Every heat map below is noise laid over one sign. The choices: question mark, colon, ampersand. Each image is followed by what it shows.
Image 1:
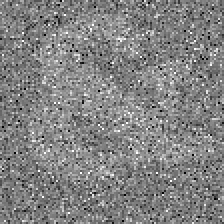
ampersand
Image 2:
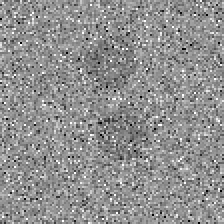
colon
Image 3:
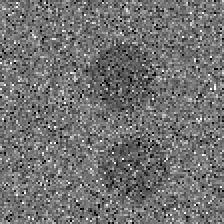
colon
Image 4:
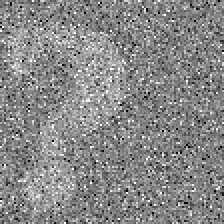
question mark
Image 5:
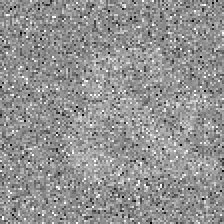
ampersand
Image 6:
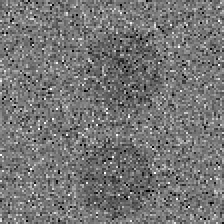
colon
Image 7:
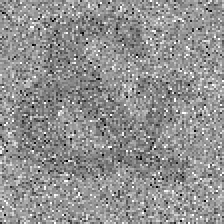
ampersand
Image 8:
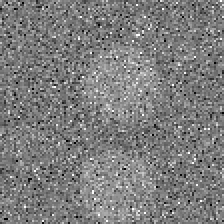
colon
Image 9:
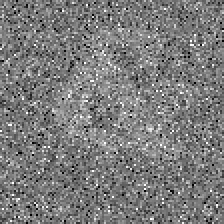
ampersand
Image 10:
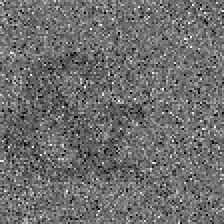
ampersand
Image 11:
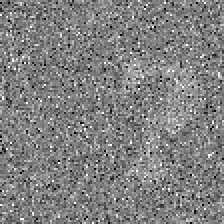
question mark
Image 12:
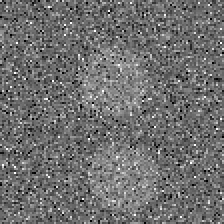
colon
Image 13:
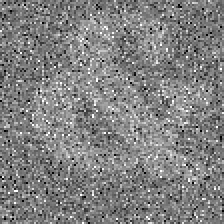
ampersand
